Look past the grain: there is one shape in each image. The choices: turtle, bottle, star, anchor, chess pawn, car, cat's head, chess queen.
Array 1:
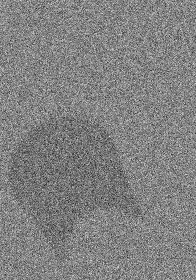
cat's head
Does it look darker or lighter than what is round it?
darker
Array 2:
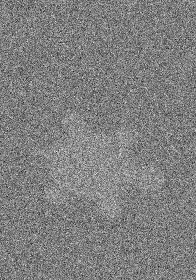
turtle
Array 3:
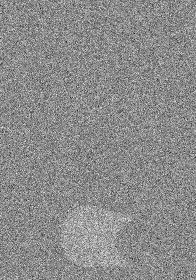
cat's head
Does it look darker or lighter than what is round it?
lighter
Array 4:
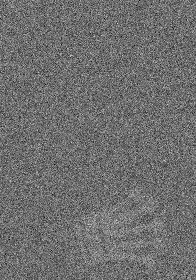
chess queen
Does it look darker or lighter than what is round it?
lighter
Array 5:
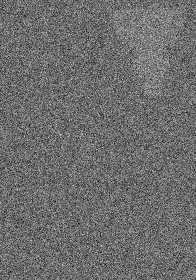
chess pawn
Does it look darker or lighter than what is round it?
lighter
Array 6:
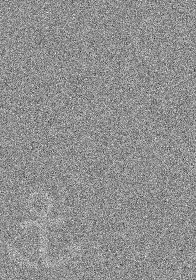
anchor
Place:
bottom left
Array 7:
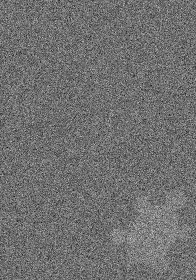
turtle
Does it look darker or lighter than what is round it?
lighter
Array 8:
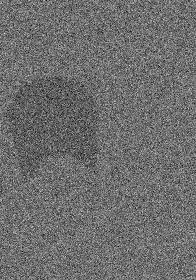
cat's head
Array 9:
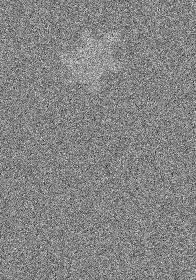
turtle
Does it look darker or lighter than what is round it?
lighter
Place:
top middle
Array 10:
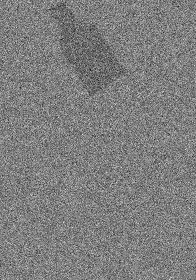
bottle
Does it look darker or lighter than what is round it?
darker
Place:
top middle
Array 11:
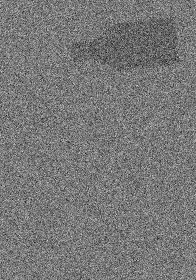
bottle
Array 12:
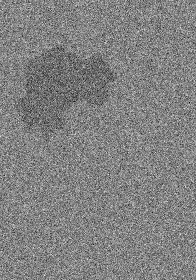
car
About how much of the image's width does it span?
half
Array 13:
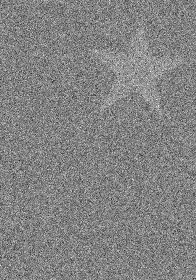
star
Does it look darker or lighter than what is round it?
lighter
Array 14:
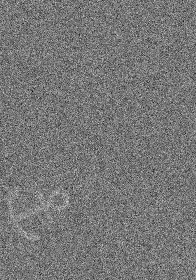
anchor
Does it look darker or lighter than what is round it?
lighter
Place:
bottom left
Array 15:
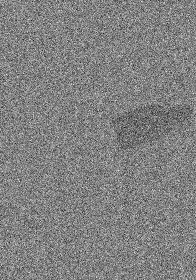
bottle
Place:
middle right
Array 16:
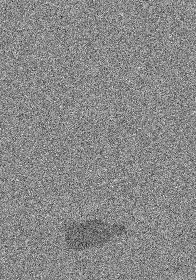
bottle
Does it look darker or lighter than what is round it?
darker
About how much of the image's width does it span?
a third
